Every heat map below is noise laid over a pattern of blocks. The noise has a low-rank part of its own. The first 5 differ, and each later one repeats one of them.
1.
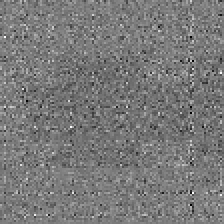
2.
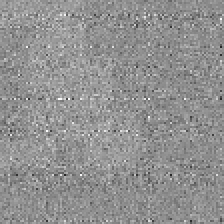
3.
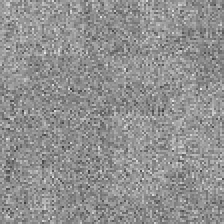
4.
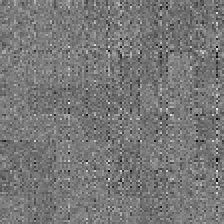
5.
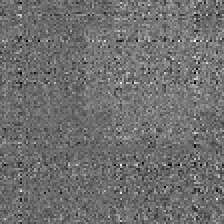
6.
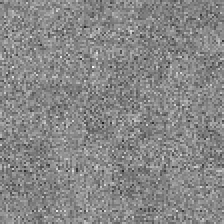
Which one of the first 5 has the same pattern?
4
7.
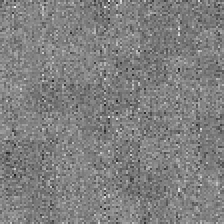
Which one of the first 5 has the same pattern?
4
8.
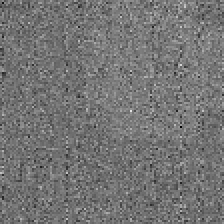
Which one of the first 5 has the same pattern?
5
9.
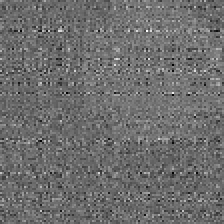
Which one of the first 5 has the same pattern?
5
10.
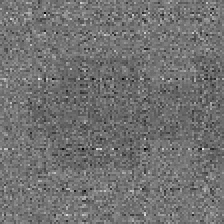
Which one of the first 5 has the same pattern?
1
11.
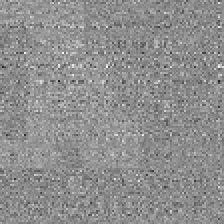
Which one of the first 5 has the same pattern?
2
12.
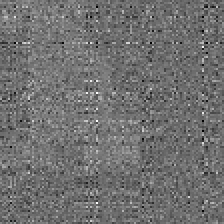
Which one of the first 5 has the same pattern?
2
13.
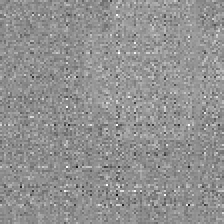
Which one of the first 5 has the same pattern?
5
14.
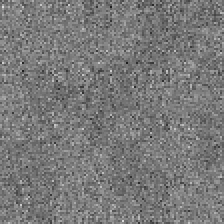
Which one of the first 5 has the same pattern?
4
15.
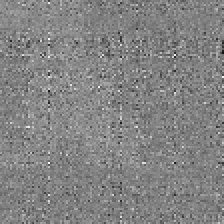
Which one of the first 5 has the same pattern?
2
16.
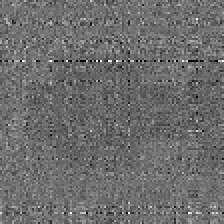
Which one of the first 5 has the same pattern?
1
